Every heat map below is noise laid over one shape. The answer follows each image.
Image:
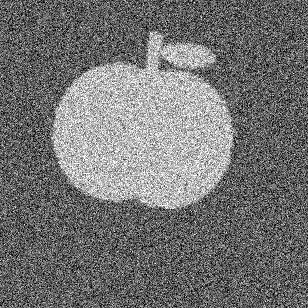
apple
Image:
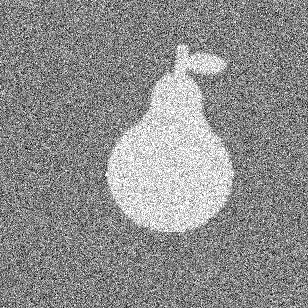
pear
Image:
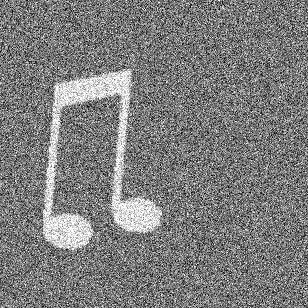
pair of musical notes
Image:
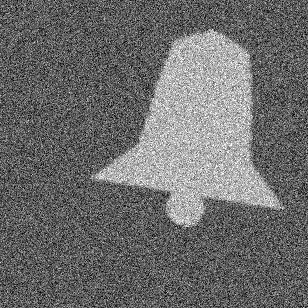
bell
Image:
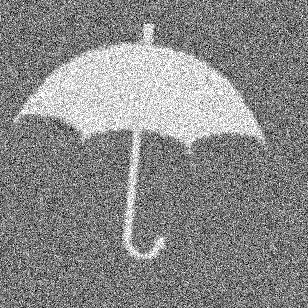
umbrella
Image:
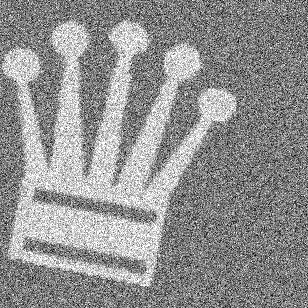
chess queen
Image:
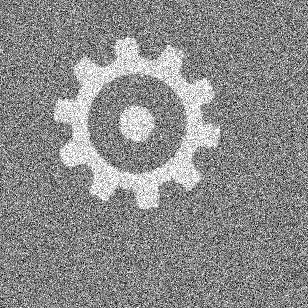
gear
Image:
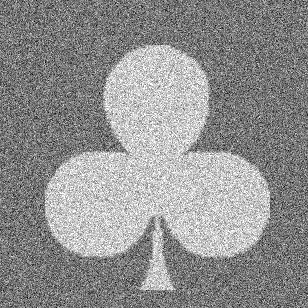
club
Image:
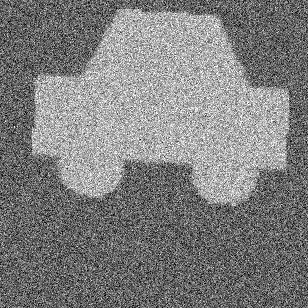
car
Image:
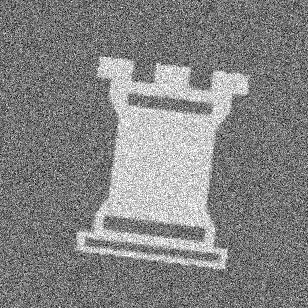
chess rook
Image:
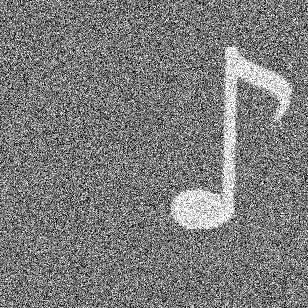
musical note
